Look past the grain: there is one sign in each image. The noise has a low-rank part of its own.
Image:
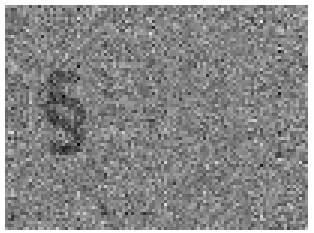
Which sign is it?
section sign
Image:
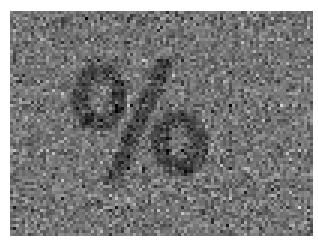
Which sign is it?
percent sign
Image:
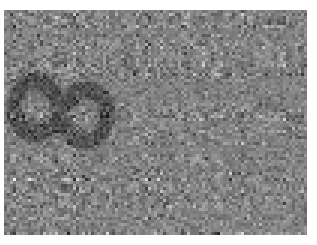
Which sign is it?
infinity sign
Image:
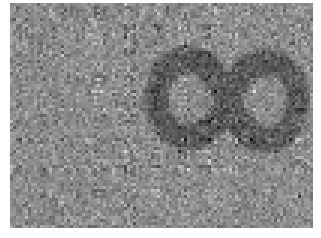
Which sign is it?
infinity sign
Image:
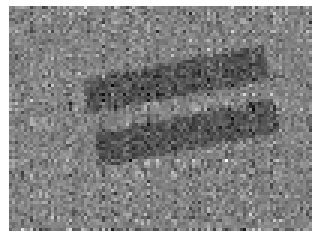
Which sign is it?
equals sign
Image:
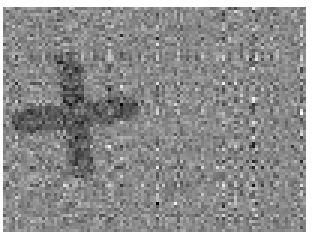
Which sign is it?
plus sign
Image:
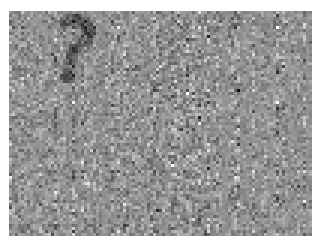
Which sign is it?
question mark
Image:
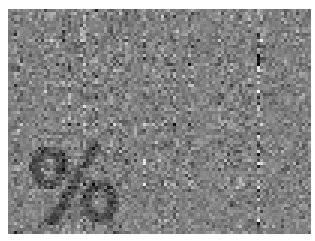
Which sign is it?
percent sign
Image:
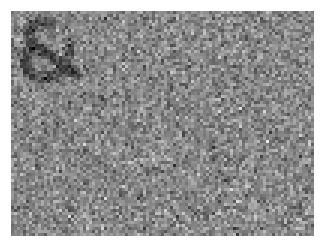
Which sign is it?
ampersand
